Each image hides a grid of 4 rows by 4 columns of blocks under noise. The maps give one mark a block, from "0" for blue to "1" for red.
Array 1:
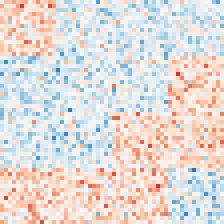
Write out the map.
1 0 0 0
0 0 0 1
0 0 1 1
1 1 1 0
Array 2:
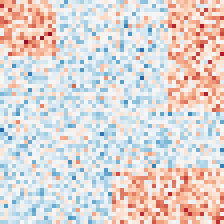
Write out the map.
1 0 0 1
0 0 0 1
0 0 0 0
0 0 1 1
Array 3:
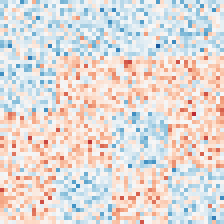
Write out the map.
0 0 0 0
0 1 1 1
1 1 0 1
1 0 1 0
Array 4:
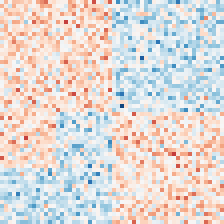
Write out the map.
1 1 0 0
1 1 0 0
1 0 1 1
0 0 1 1
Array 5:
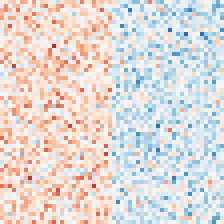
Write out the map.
1 1 0 0
1 1 0 0
1 1 0 0
1 1 0 0
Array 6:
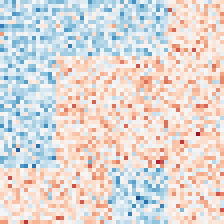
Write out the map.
0 0 0 1
0 1 1 1
0 1 1 1
1 1 0 1
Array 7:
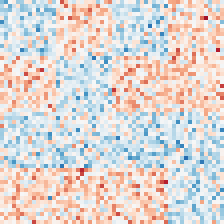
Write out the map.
0 1 0 1
1 0 1 1
0 0 0 0
1 1 1 0
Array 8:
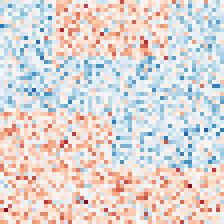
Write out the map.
0 1 1 0
0 0 0 0
1 1 0 0
1 1 1 1
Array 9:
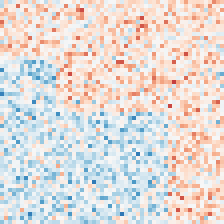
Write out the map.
1 1 1 1
0 1 1 1
0 0 0 1
0 0 0 1
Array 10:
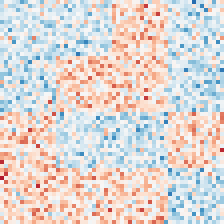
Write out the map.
0 0 1 0
0 1 1 0
1 0 0 1
1 1 1 0
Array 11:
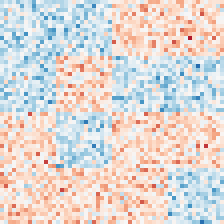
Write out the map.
0 0 1 1
0 1 0 0
1 0 1 1
1 1 1 0
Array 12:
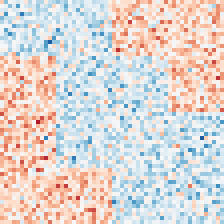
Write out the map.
0 0 1 1
1 0 0 1
1 0 0 0
1 1 0 0
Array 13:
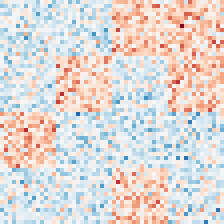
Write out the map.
0 0 1 1
0 1 0 1
1 0 0 0
0 0 1 0
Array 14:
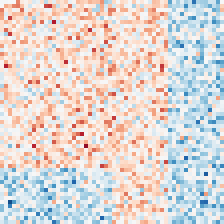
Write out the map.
1 1 1 0
1 1 1 0
1 1 1 0
0 0 1 0
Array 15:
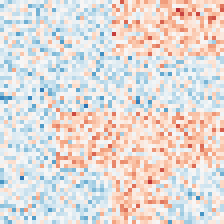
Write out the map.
0 0 1 1
0 0 0 0
0 1 1 1
0 0 1 0
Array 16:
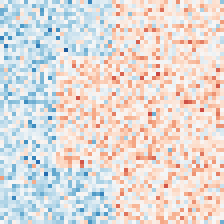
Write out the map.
0 0 1 1
0 1 1 1
0 1 1 1
0 0 1 1
